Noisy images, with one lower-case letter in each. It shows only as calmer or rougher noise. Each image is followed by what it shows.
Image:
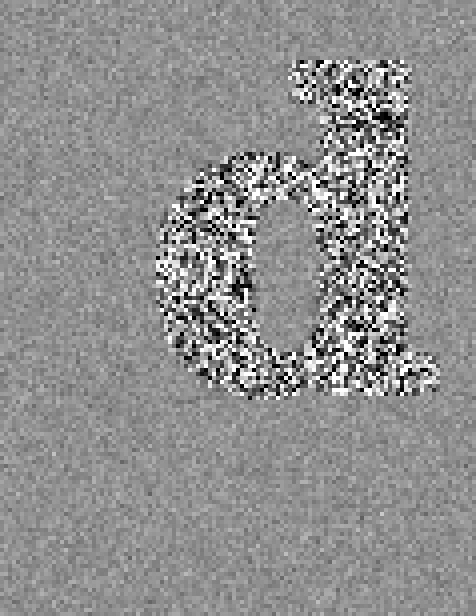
d
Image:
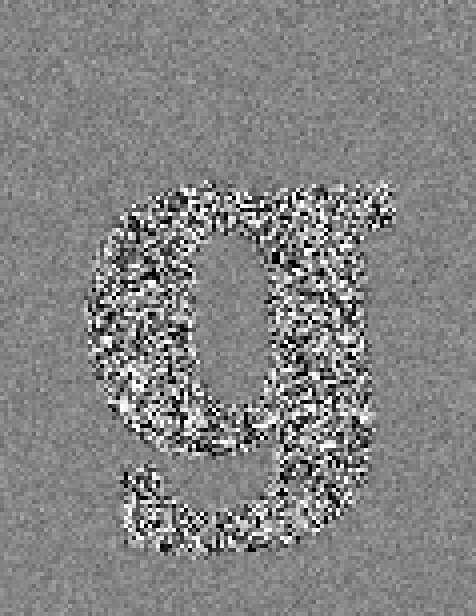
g
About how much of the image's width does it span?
two thirds
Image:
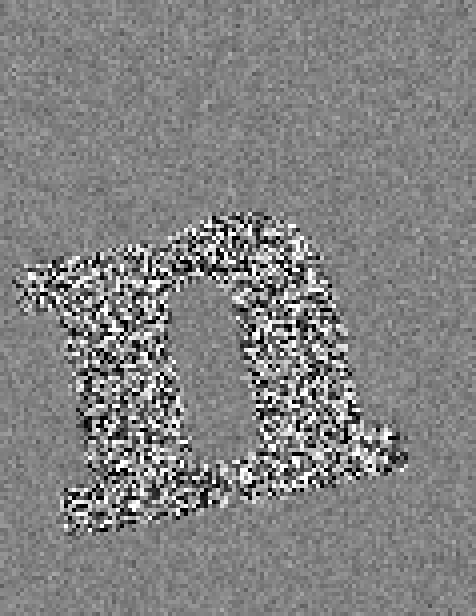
n
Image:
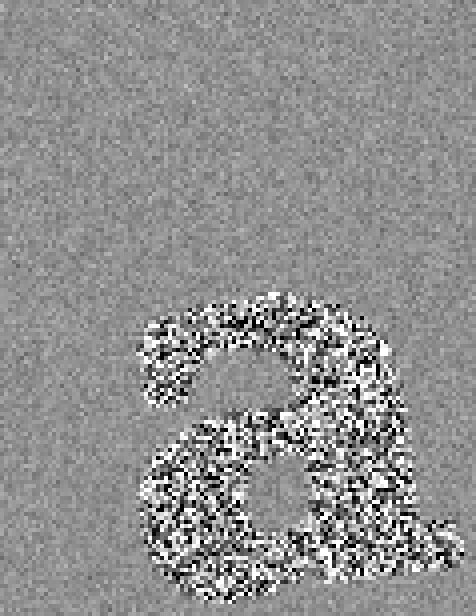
a
